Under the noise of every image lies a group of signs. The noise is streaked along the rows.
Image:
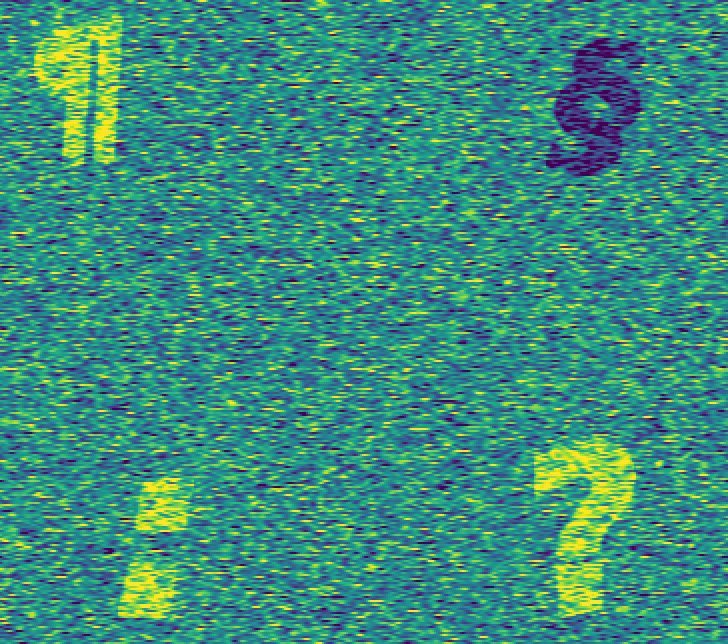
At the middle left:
nothing
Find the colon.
bottom left
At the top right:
section sign
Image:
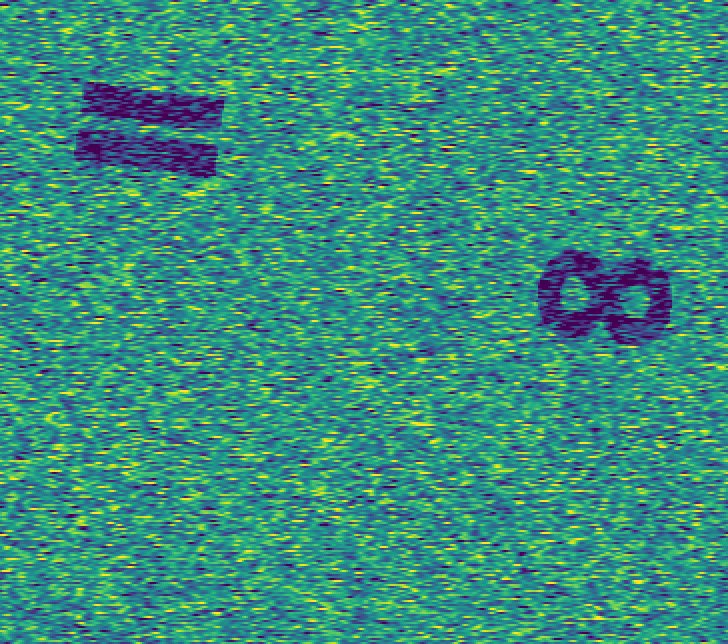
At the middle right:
infinity sign
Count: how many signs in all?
2
